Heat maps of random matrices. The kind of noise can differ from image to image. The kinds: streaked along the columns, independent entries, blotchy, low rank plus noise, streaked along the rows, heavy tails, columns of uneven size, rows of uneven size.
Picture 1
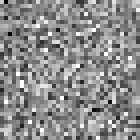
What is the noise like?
independent entries
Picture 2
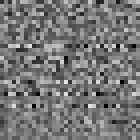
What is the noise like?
rows of uneven size
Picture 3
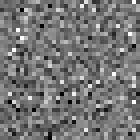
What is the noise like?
heavy tails
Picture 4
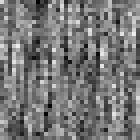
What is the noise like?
streaked along the columns
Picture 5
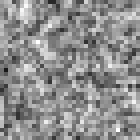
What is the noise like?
blotchy
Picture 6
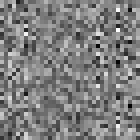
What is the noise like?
columns of uneven size
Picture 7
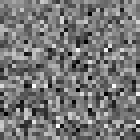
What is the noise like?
low rank plus noise
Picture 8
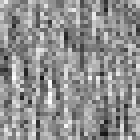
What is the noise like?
streaked along the columns
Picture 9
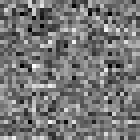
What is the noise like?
low rank plus noise
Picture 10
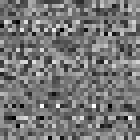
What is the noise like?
rows of uneven size
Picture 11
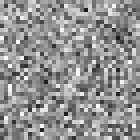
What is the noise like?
independent entries
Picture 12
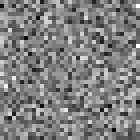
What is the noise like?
independent entries
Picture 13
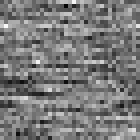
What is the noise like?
streaked along the rows
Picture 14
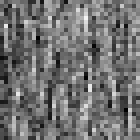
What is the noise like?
streaked along the columns
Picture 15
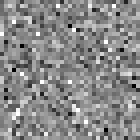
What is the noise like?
heavy tails
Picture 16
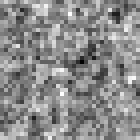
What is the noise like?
blotchy
